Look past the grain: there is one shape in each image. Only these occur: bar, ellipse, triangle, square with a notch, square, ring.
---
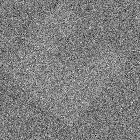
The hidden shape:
square with a notch
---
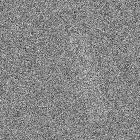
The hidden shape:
bar
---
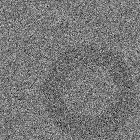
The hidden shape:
ring
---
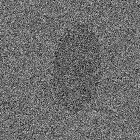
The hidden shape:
ellipse
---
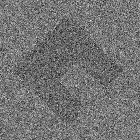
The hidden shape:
square with a notch
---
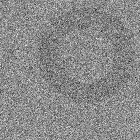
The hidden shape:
ring
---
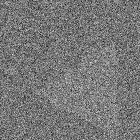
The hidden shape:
triangle
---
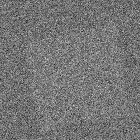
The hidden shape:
square
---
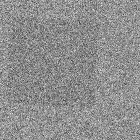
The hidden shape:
square
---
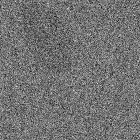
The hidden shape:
ellipse
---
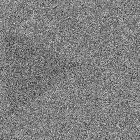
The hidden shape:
triangle
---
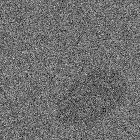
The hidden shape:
ellipse
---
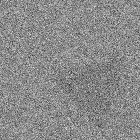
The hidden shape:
triangle
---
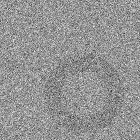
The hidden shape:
ring
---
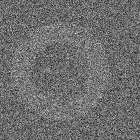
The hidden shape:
ring
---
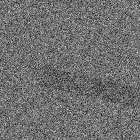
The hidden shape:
bar
